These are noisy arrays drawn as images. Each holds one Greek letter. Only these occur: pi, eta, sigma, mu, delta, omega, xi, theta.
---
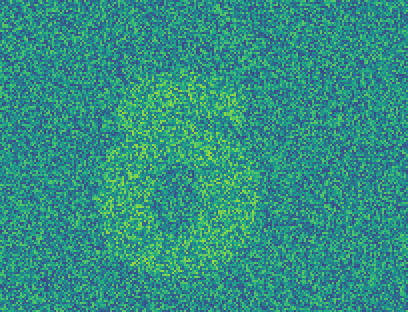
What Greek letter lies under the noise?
delta
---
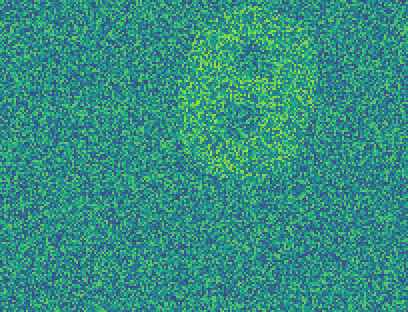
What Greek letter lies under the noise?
theta
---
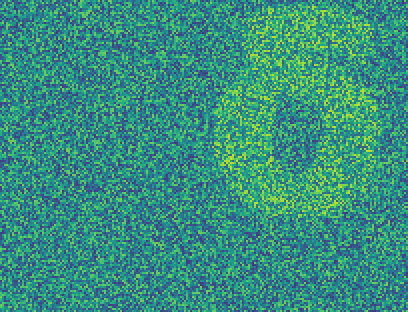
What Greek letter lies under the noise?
delta
